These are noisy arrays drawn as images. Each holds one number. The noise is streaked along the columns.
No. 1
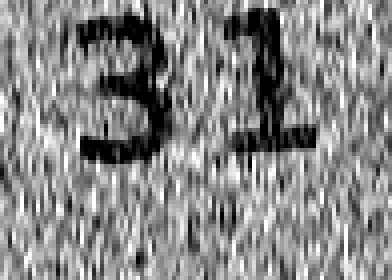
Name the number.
31
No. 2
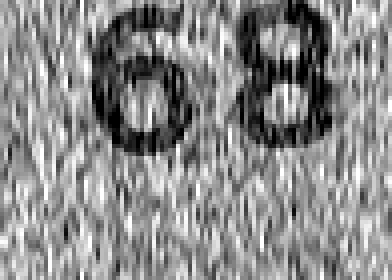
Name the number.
68
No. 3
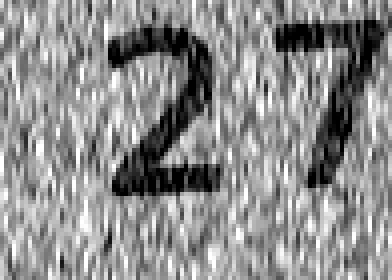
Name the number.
27
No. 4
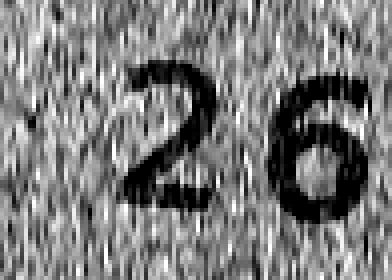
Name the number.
26
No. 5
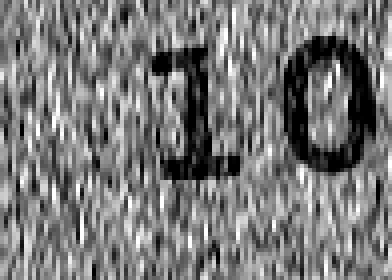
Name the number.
10
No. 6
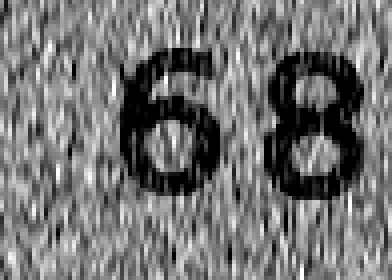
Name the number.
68
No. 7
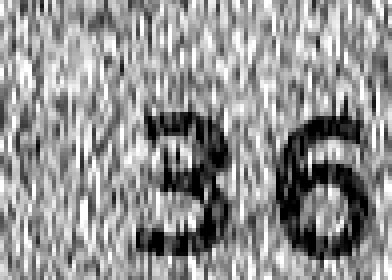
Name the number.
36
